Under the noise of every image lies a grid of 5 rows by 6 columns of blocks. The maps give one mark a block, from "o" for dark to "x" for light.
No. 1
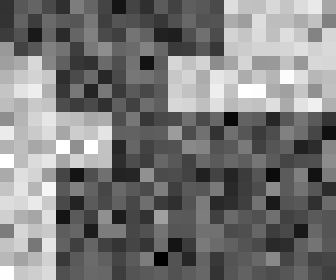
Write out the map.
o o o o x x
x o o x x x
x x o o o o
x o o o o o
x o o o o o
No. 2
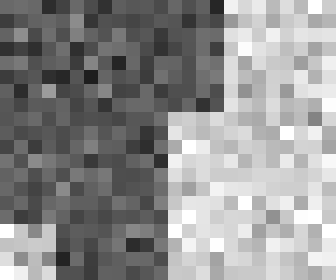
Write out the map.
o o o o x x
o o o o x x
o o o x x x
o o o x x x
x o o x x x
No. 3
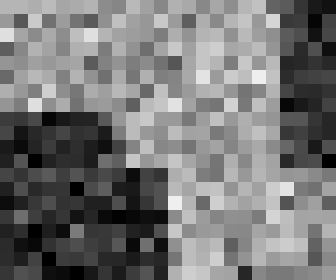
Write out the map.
x x x x x o
x x x x x o
o o x x x o
o o o x x x
o o o x x x
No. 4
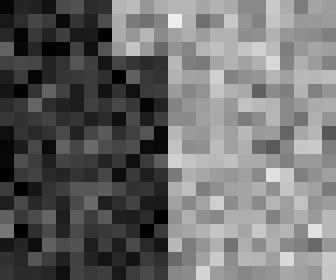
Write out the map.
o o x x x x
o o o x x x
o o o x x x
o o o x x x
o o o x x x
